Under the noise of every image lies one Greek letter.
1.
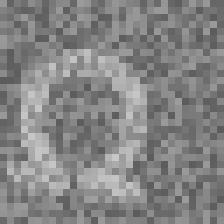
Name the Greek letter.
omega
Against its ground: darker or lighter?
lighter
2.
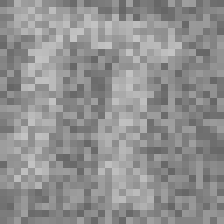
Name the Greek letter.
pi
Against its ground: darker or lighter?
lighter
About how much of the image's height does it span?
nearly all
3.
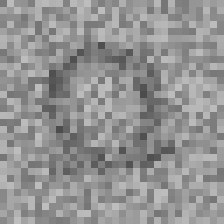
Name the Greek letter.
omega
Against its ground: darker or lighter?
darker
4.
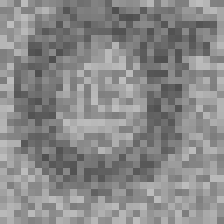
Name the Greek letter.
sigma
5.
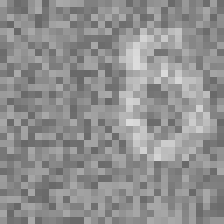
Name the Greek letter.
delta
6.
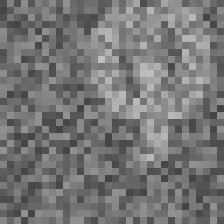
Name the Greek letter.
phi
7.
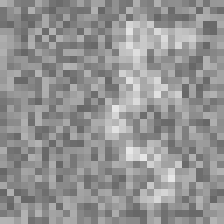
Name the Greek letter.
xi
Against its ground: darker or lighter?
lighter
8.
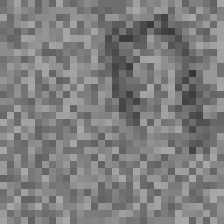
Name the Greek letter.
eta
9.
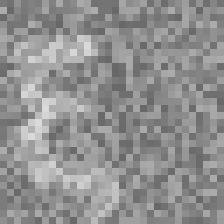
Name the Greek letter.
xi
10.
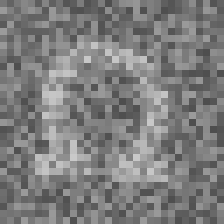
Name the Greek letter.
omega
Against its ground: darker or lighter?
lighter
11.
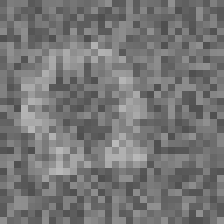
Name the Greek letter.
omega
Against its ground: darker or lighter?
lighter
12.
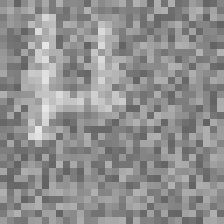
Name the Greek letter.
mu
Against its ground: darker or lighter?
lighter
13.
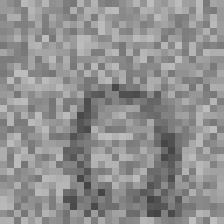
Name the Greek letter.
omega
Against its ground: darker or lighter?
darker
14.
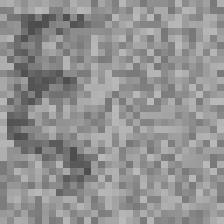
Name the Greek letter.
xi
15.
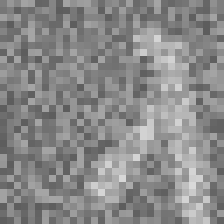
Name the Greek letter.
lambda
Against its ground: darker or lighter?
lighter
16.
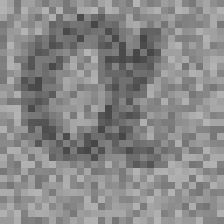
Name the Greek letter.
alpha
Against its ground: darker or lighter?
darker
